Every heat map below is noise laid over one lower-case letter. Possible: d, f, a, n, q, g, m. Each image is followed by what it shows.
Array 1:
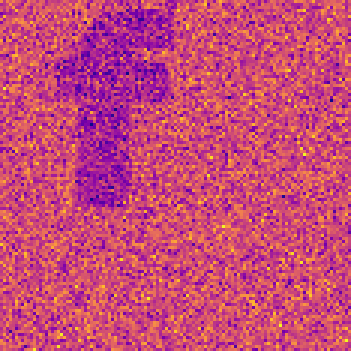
f
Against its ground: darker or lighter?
darker
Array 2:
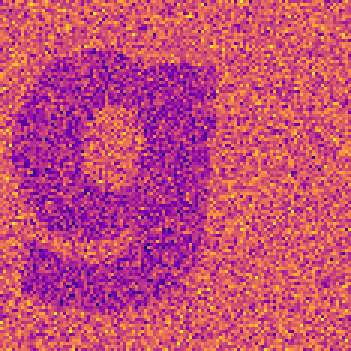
g
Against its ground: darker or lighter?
darker
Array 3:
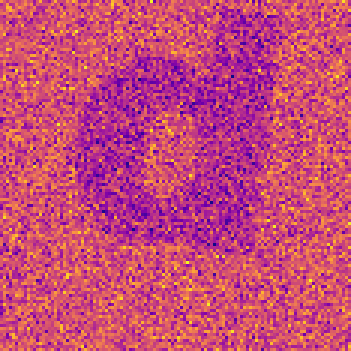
d
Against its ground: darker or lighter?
darker
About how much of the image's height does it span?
two thirds
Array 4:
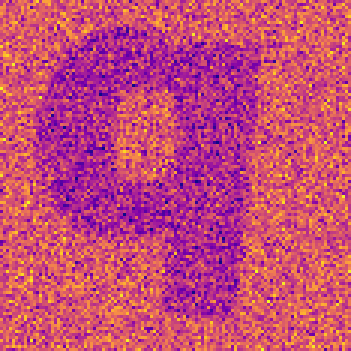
q
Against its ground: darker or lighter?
darker
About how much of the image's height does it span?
nearly all
